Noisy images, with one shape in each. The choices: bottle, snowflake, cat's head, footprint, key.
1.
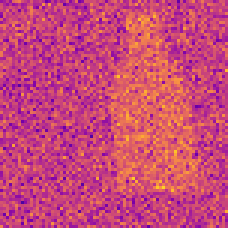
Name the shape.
bottle
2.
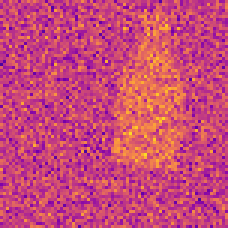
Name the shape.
bottle
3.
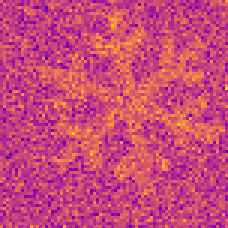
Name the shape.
snowflake
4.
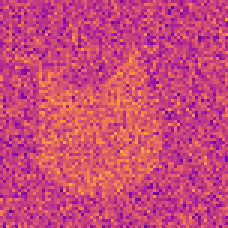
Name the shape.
cat's head
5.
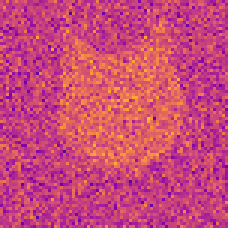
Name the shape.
cat's head
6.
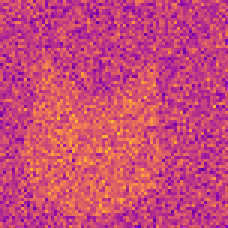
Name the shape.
cat's head
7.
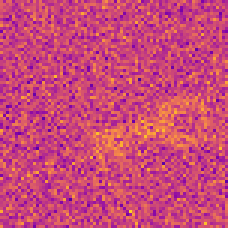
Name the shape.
key
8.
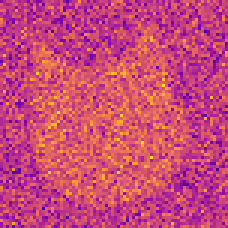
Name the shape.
cat's head
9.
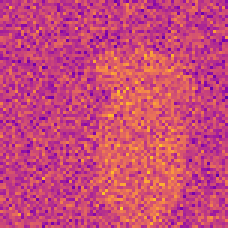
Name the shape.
footprint
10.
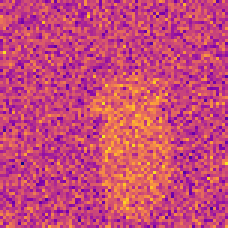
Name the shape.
footprint
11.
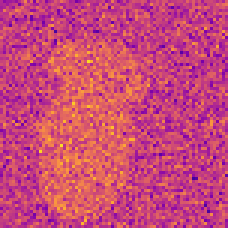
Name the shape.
footprint
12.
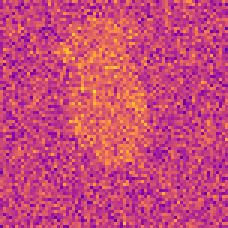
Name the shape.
footprint
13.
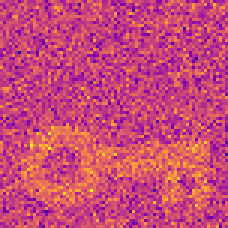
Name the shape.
key
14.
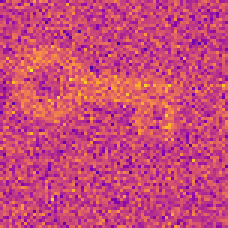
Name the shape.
key
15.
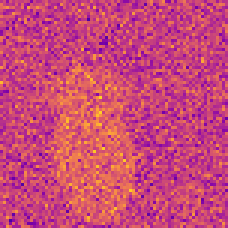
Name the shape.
footprint
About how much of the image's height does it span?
two thirds
